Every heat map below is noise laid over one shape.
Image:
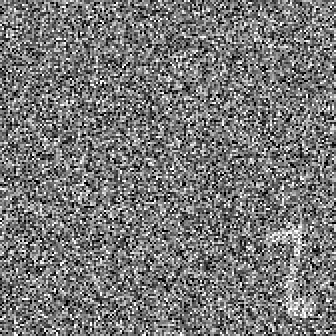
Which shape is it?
musical note
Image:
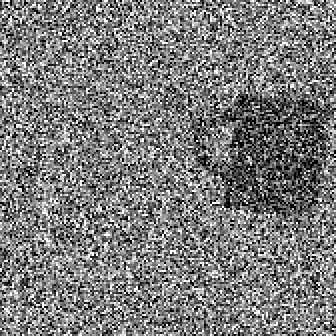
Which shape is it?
cup
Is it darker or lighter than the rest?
darker
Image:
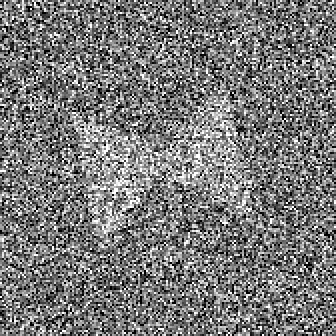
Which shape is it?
bow tie
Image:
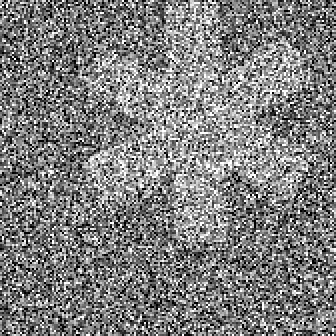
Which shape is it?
asterisk
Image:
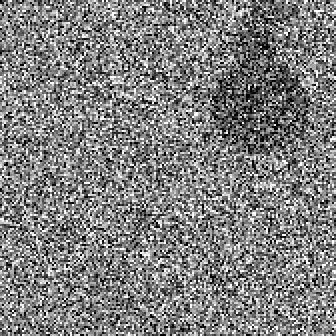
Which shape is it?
pear
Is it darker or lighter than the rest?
darker
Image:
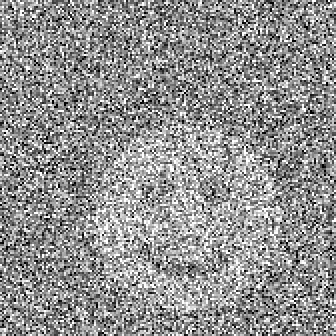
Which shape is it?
smiling face
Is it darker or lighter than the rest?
lighter
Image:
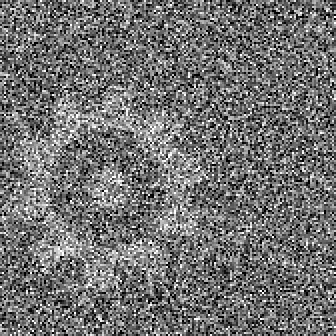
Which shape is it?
gear
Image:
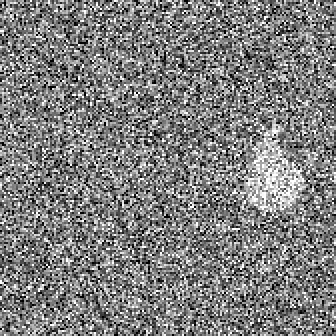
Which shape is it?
pear
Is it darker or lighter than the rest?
lighter
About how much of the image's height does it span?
a quarter
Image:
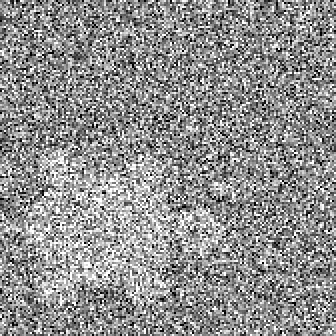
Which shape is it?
turtle
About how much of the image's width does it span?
two thirds
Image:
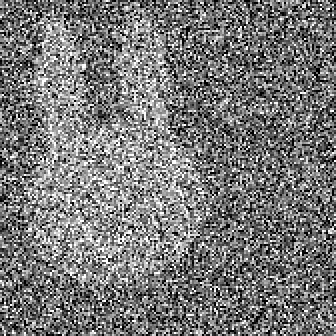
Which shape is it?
rabbit's head
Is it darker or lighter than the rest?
lighter
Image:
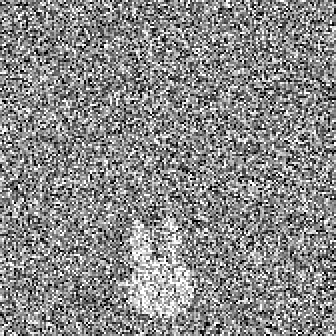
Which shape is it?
rabbit's head
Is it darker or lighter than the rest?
lighter
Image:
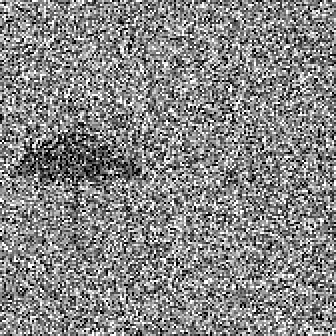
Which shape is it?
umbrella
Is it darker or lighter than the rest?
darker
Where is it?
middle left
